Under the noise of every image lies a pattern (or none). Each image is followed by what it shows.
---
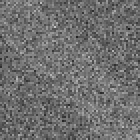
a diagonal band
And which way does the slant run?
top left to bottom right
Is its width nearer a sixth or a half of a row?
a half
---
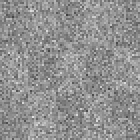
a checkerboard
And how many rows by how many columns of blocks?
3 by 5
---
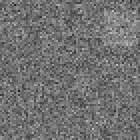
one block
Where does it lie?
top right
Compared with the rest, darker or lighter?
lighter
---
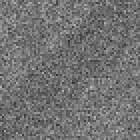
a diagonal band
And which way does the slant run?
bottom left to top right
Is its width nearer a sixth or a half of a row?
a half
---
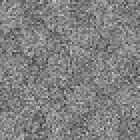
a checkerboard
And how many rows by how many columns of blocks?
5 by 6
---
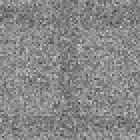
bands of rows crossing bands of columns
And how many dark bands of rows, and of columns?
2 and 1
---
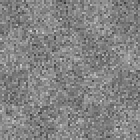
a checkerboard
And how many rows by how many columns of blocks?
4 by 5
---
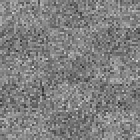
a checkerboard
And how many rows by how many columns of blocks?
5 by 3
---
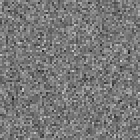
only noise
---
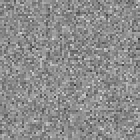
only noise
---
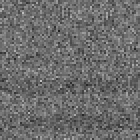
bands of rows
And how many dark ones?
2
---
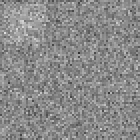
one block
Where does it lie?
top left
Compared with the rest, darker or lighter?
lighter
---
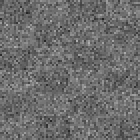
a checkerboard
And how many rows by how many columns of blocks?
6 by 4
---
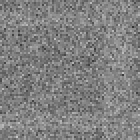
bands of rows crossing bands of columns
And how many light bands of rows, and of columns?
2 and 1
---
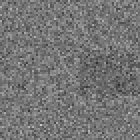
one block
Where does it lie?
middle right
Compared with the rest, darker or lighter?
darker
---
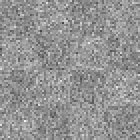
a checkerboard
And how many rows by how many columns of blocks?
4 by 4
